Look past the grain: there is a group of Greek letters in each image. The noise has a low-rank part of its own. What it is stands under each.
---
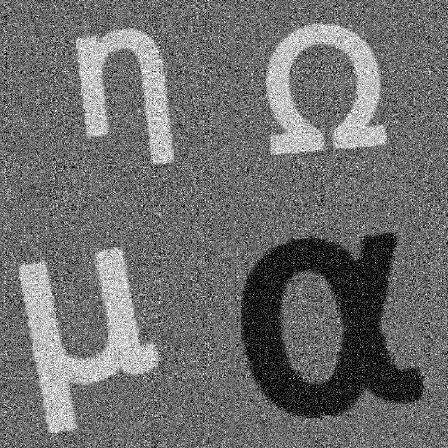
top left: light eta; top right: light omega; bottom left: light mu; bottom right: dark alpha
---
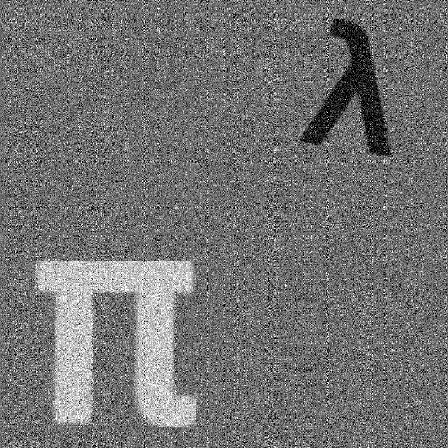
top right: dark lambda; bottom left: light pi
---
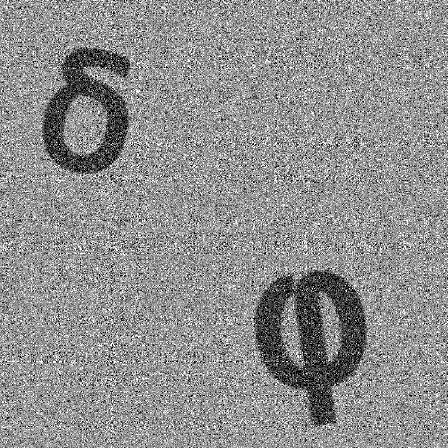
top left: dark delta; bottom right: dark phi
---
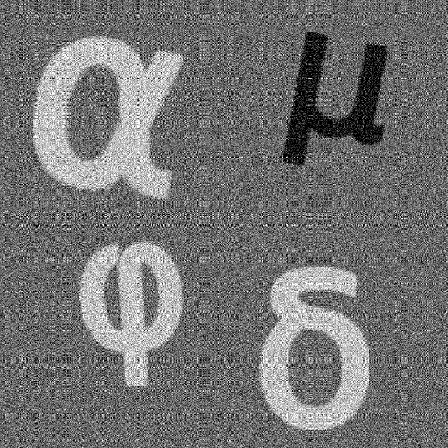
top left: light alpha; top right: dark mu; bottom left: light phi; bottom right: light delta
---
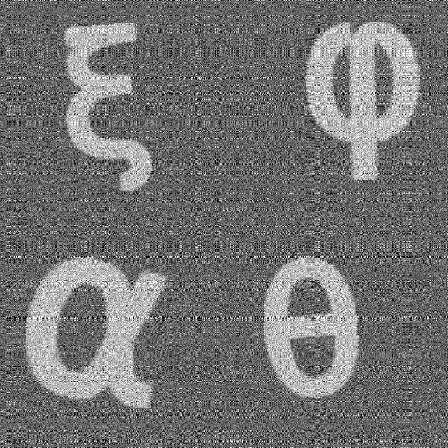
top left: light xi; top right: light phi; bottom left: light alpha; bottom right: light theta
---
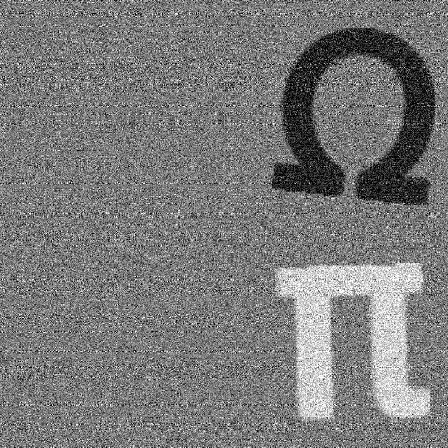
top right: dark omega; bottom right: light pi
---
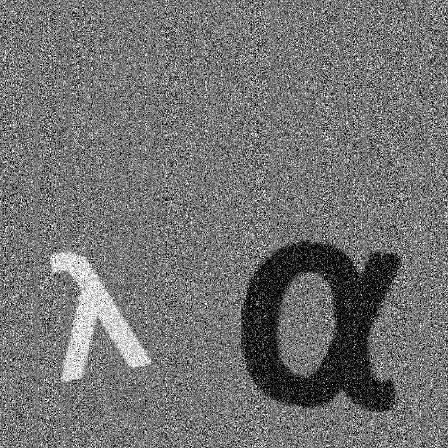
bottom left: light lambda; bottom right: dark alpha
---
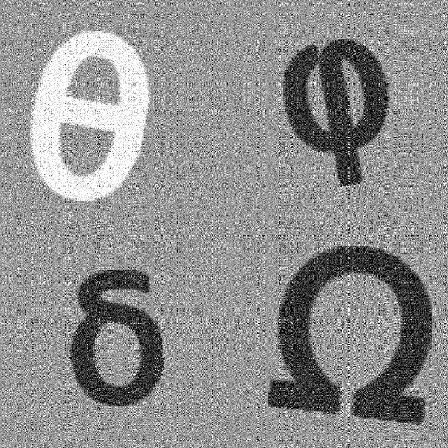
top left: light theta; top right: dark phi; bottom left: dark delta; bottom right: dark omega
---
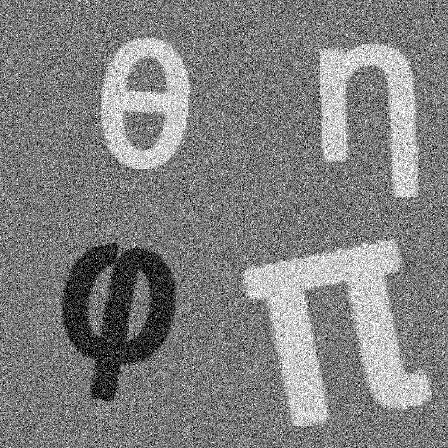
top left: light theta; top right: light eta; bottom left: dark phi; bottom right: light pi
